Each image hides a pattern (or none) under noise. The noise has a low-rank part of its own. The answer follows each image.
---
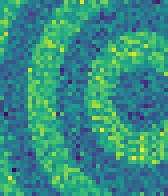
rings round one point
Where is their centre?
middle right
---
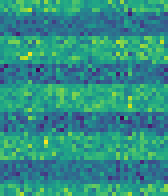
horizontal stripes
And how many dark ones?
4
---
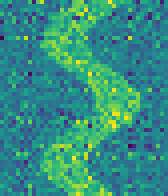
a wavy band
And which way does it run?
top to bottom
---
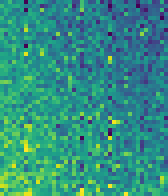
a smooth slope
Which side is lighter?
bottom left
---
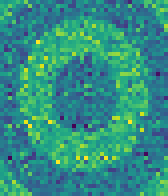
rings round one point
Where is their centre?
centre
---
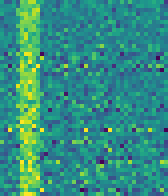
one vertical stripe
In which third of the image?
left
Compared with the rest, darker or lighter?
lighter
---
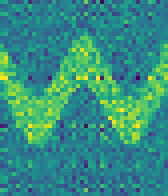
a wavy band
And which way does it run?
left to right
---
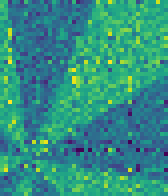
spokes from one point
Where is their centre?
bottom left
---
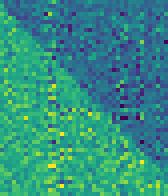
a sharp edge
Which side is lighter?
bottom left
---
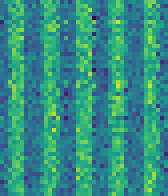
vertical stripes
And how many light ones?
5
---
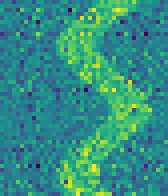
a wavy band
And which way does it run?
top to bottom
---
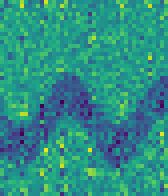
a wavy band
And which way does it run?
left to right
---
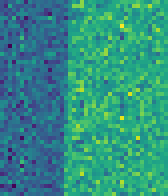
a sharp edge
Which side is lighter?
right
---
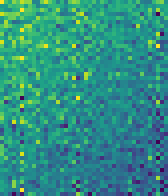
a smooth slope
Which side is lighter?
top left
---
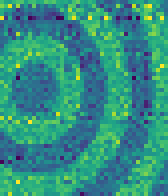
rings round one point
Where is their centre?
middle left
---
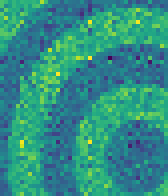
rings round one point
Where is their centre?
bottom right
